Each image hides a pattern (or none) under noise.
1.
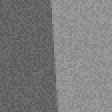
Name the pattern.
a sharp edge
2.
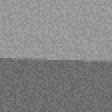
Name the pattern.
a sharp edge
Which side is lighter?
top
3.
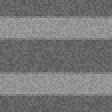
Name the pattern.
horizontal stripes
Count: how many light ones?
2
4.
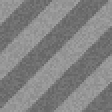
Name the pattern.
diagonal stripes
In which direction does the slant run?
bottom left to top right
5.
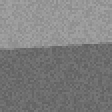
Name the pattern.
a sharp edge
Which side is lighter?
top
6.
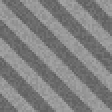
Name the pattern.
diagonal stripes
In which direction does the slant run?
top left to bottom right
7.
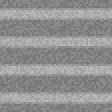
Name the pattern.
horizontal stripes
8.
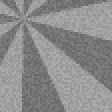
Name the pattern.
spokes from one point
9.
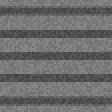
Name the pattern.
horizontal stripes
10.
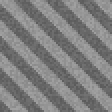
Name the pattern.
diagonal stripes
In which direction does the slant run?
top left to bottom right
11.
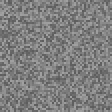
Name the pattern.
only noise
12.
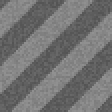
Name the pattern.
diagonal stripes
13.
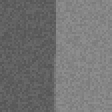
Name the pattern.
a sharp edge
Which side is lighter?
right
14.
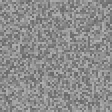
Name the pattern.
only noise
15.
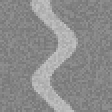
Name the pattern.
a wavy band
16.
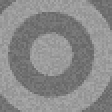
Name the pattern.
rings round one point
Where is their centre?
centre
